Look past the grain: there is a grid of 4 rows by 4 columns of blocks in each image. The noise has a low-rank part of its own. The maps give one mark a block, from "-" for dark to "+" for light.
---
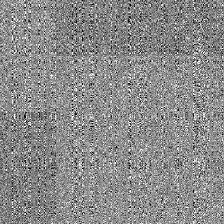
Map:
+---
++++
-+++
-+++
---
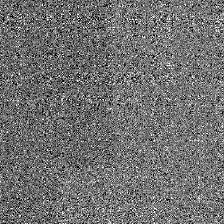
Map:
--++
--++
--++
-+++
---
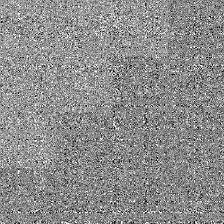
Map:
+++-
++--
+---
----
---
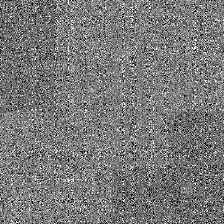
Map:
-+++
-+++
+++-
++--
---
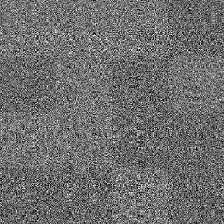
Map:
+++-
-+-+
++--
--+-
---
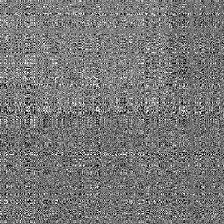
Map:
+++-
+++-
----
----
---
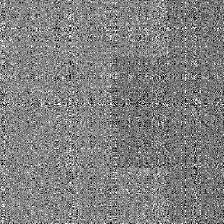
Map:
+++-
++--
++--
+++-
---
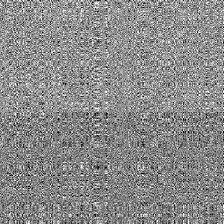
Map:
++++
++++
----
----
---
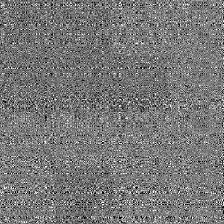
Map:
--++
---+
++++
+-++
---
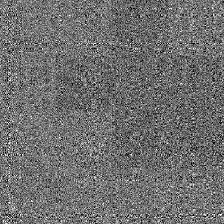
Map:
++-+
+---
++--
++++
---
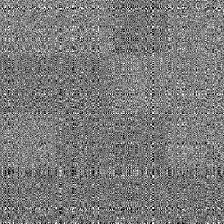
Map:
++-+
--++
+--+
----
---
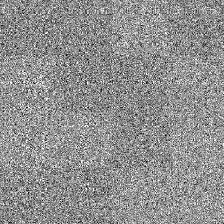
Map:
--+-
+--+
++-+
--++
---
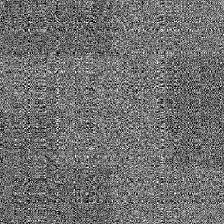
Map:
--++
+++-
-++-
--++
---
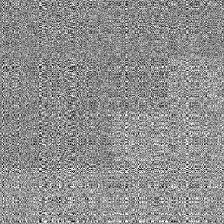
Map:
----
---+
--++
++++
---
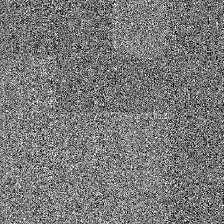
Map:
--+-
+---
+++-
+++-
